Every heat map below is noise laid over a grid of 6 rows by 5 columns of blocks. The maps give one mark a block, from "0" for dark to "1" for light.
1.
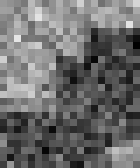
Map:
1 1 1 1 1
1 1 1 0 0
1 1 0 0 0
1 1 0 0 0
0 0 0 0 0
0 0 0 0 1
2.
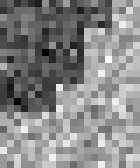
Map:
0 0 0 0 1
0 0 0 1 1
0 0 0 1 1
0 0 1 1 1
1 1 1 1 1
1 1 1 1 1
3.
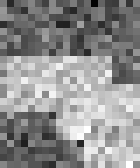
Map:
0 0 0 0 0
0 0 0 0 0
1 1 1 1 0
1 1 1 1 1
0 0 1 1 1
0 0 0 1 1
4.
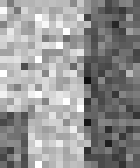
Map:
1 1 1 0 0
1 1 1 0 0
1 1 1 0 0
1 1 1 0 0
0 1 1 0 0
0 1 1 0 0
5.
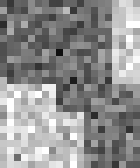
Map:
0 0 0 0 1
0 0 0 0 1
0 0 0 0 1
1 1 0 0 0
1 1 1 0 0
1 1 1 0 0
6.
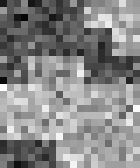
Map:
0 0 0 1 1
0 0 0 0 1
0 1 1 0 0
1 1 1 1 1
1 1 1 1 1
0 0 1 1 1
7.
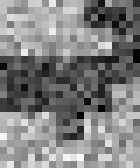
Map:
1 1 1 0 0
1 1 1 1 0
0 0 0 0 0
0 0 0 0 1
1 1 0 1 1
1 1 1 1 1
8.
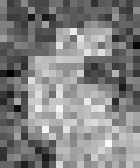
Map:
0 0 0 0 0
0 0 1 1 0
0 1 1 0 0
0 1 1 1 0
0 1 1 1 1
0 0 1 1 1
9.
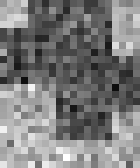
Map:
1 0 0 0 1
0 0 0 0 1
0 0 0 0 0
1 1 0 0 0
1 1 0 0 1
1 1 1 1 1
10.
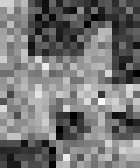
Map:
1 0 0 0 0
1 0 0 1 0
1 1 1 1 0
1 1 1 1 1
1 1 0 1 0
0 0 1 1 1
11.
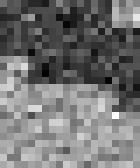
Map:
0 0 0 0 1
0 0 0 0 0
1 0 0 0 0
1 1 1 1 0
1 1 1 1 1
1 1 1 1 1
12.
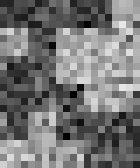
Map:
0 0 0 0 1
1 0 1 1 1
0 0 1 1 1
0 0 0 1 1
0 1 0 0 0
1 1 1 0 0
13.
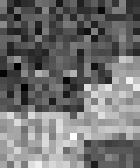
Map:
0 0 0 0 0
0 0 0 0 0
0 0 0 0 1
0 0 0 1 1
1 1 1 1 1
1 1 1 0 0
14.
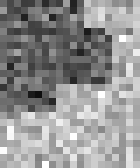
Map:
0 0 0 1 1
0 0 0 0 1
0 0 0 0 1
0 0 1 1 1
1 1 1 1 1
1 1 1 1 1
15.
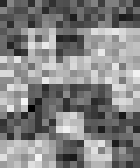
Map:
0 0 0 0 0
0 1 0 1 1
1 1 1 1 1
1 0 0 0 1
0 0 1 0 0
1 1 0 1 0
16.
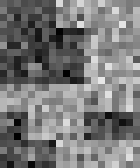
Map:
0 0 1 1 1
0 0 0 1 1
0 0 0 1 1
1 1 1 1 1
0 1 1 0 0
0 0 1 1 1
